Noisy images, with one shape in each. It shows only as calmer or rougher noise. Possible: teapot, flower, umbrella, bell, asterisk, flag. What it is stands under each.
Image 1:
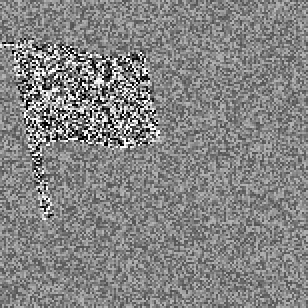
flag
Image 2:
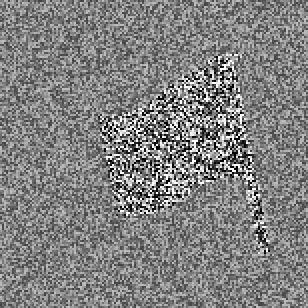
flag
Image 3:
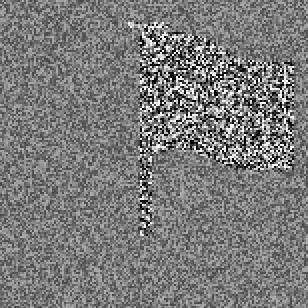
flag
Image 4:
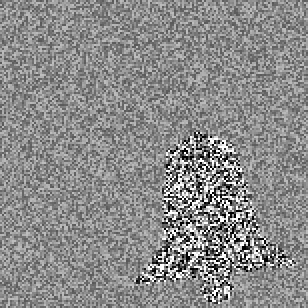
bell
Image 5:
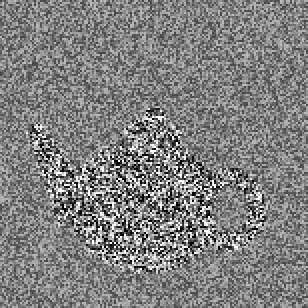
teapot
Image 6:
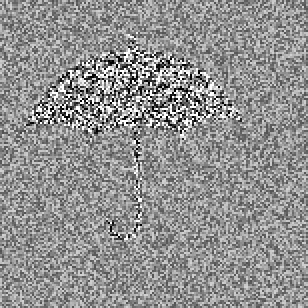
umbrella
